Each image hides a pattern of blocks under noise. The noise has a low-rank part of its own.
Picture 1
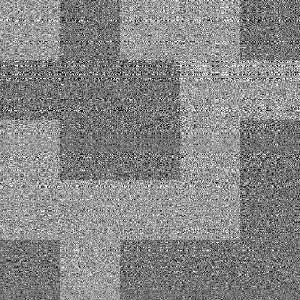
mirrored about the diagonal from the top left
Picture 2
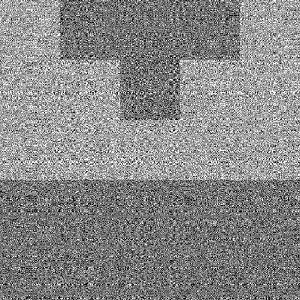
left and right mirror each other
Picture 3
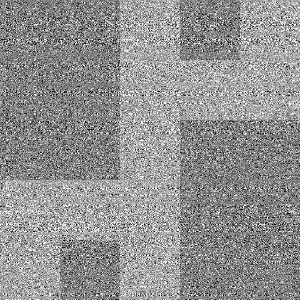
the same after a half turn
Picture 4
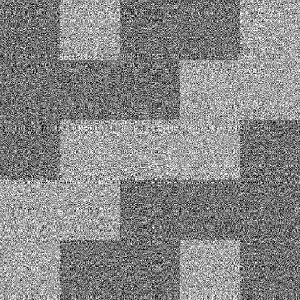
the same after a half turn
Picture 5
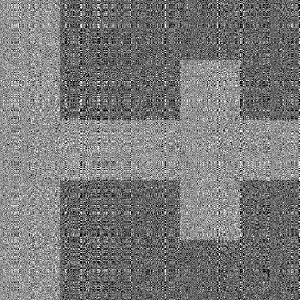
top and bottom mirror each other
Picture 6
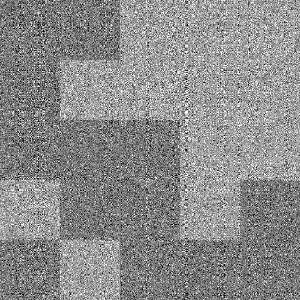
mirrored about the diagonal from the bottom left
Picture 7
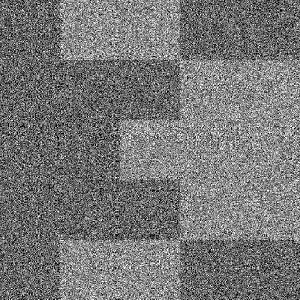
top and bottom mirror each other
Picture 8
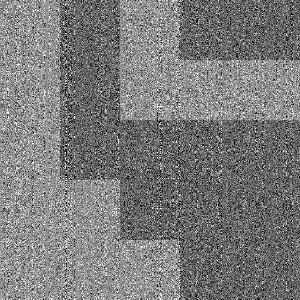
no symmetry
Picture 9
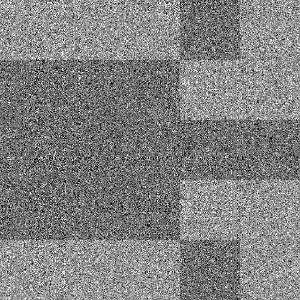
top and bottom mirror each other
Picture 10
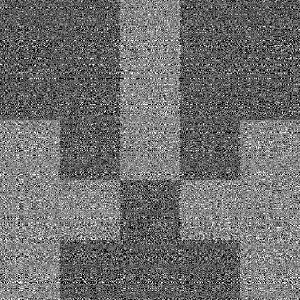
left and right mirror each other
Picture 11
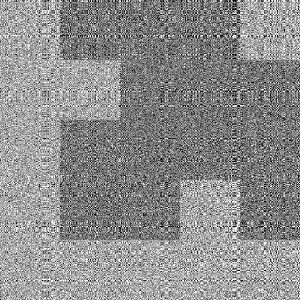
mirrored about the diagonal from the bottom left
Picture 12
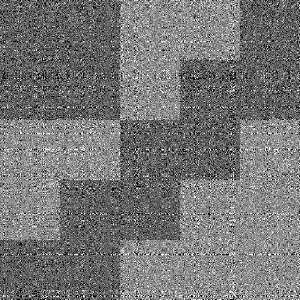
mirrored about the diagonal from the top left
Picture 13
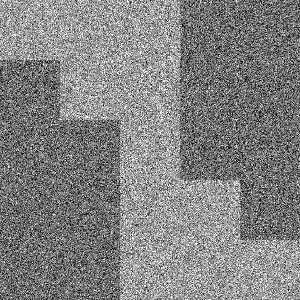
the same after a half turn
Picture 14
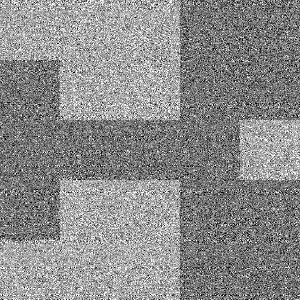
top and bottom mirror each other
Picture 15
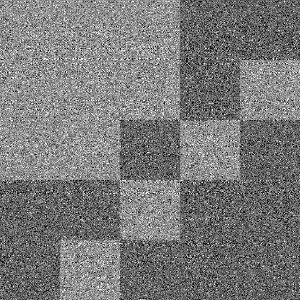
mirrored about the diagonal from the top left
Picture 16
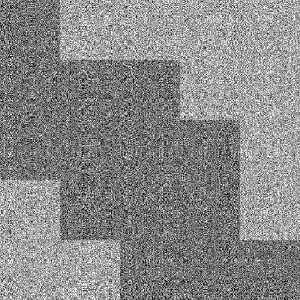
mirrored about the diagonal from the bottom left
